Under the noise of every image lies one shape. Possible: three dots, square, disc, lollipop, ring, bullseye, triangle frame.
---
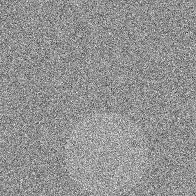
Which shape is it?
disc
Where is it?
bottom middle
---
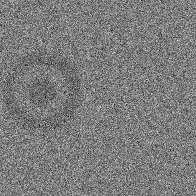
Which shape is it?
bullseye
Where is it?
middle left
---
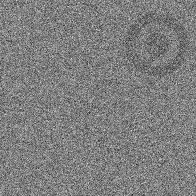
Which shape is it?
bullseye
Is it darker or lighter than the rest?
darker
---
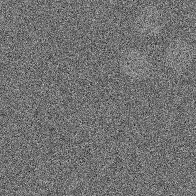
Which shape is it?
three dots
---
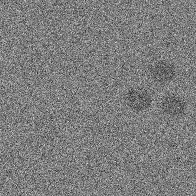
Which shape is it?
three dots
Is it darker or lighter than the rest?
darker
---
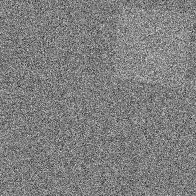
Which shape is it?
square
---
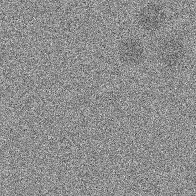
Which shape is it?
three dots
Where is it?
top right
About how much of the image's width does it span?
a third
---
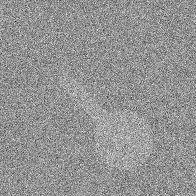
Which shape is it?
lollipop
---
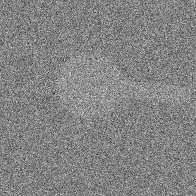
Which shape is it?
lollipop
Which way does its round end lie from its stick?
left
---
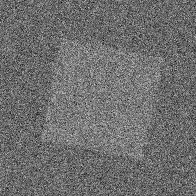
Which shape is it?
square
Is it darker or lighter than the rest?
lighter
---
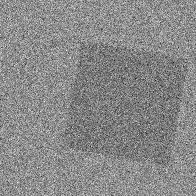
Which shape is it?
square
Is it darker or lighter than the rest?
darker
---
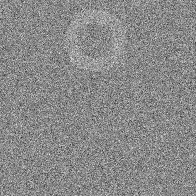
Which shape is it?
ring
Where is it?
top middle
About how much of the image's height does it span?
a third
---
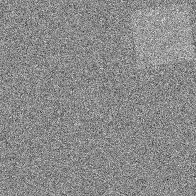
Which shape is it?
square
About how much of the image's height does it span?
a third
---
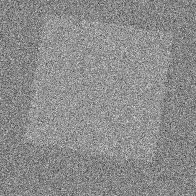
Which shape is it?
square
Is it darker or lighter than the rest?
lighter
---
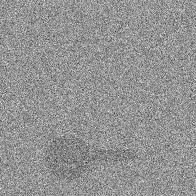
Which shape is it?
lollipop
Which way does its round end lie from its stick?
left
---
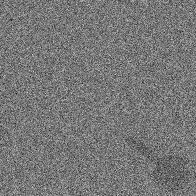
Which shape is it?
lollipop
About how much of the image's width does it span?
a third
